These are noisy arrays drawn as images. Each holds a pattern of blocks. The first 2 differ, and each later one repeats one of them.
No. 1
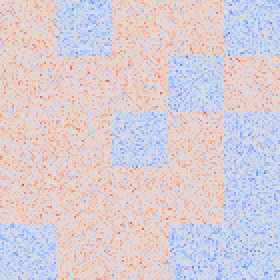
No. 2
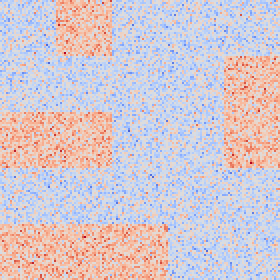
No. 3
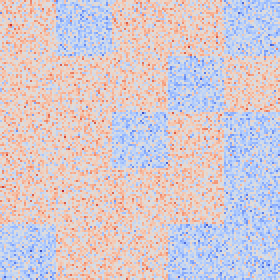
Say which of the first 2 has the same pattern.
1
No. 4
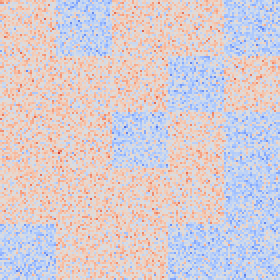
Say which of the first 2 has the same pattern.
1
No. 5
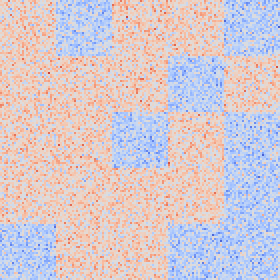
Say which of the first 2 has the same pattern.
1
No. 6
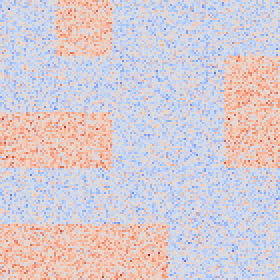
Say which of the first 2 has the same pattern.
2
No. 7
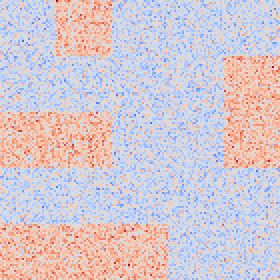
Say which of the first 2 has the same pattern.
2
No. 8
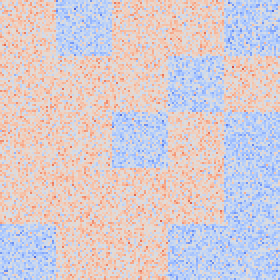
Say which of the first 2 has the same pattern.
1
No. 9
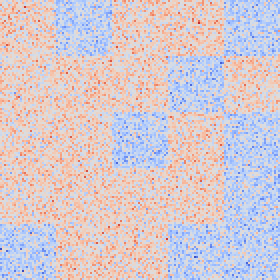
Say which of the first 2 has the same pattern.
1
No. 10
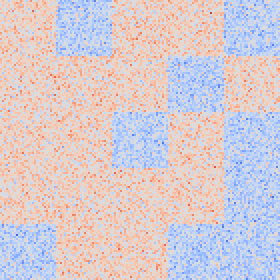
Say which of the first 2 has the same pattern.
1
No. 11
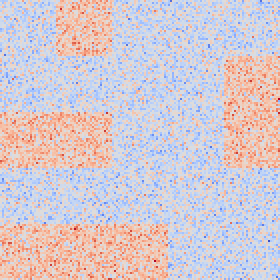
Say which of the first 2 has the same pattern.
2
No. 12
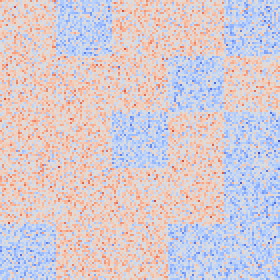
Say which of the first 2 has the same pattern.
1
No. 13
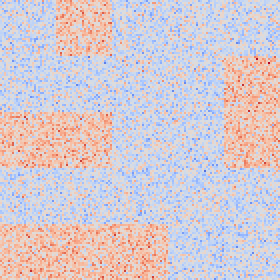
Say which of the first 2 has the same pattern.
2
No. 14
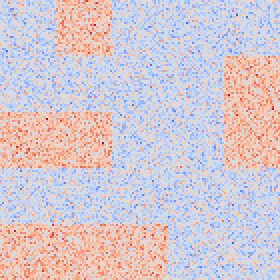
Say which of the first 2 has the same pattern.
2
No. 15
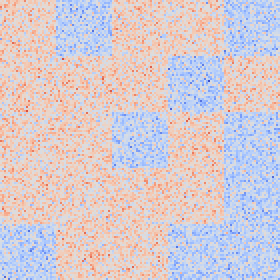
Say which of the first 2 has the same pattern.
1
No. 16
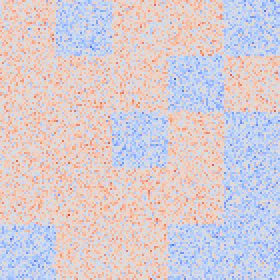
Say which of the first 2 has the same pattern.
1
